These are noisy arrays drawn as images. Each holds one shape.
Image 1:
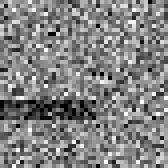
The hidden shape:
bar
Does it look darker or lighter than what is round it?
darker
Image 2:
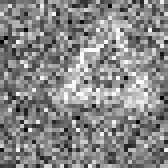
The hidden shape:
triangle frame
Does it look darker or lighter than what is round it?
lighter
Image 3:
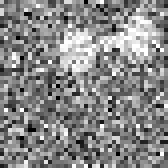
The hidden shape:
dumbbell
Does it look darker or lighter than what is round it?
lighter
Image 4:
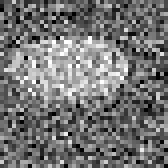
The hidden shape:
ellipse
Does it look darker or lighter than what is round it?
lighter
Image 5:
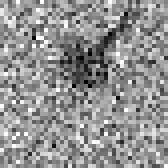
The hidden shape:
lollipop
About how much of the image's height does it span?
half
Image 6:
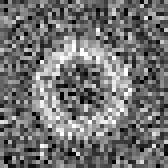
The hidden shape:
ring
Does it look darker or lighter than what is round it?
lighter
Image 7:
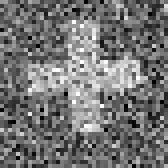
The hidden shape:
cross
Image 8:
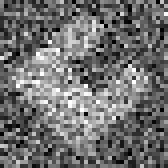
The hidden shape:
square with a notch
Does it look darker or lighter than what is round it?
lighter
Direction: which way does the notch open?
up and right
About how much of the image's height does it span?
nearly all
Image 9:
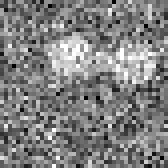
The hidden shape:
dumbbell
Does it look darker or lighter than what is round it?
lighter
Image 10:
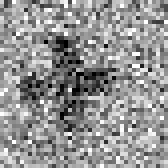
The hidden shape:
cross
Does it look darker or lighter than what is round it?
darker
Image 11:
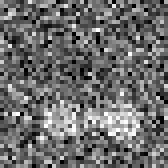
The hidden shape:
dumbbell
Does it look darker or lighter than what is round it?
lighter
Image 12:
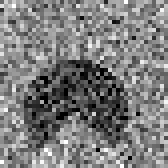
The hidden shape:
disc with a wedge cut out
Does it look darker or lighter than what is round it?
darker
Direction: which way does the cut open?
down
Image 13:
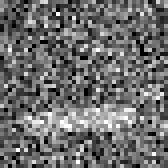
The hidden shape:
bar
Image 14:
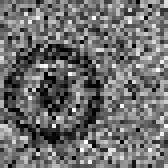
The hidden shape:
bullseye
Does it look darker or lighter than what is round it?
darker
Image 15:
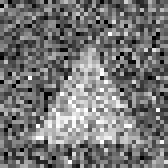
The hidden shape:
triangle
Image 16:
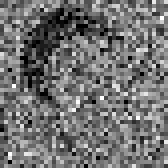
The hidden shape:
crescent
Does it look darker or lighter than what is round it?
darker
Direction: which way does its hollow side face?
down and right
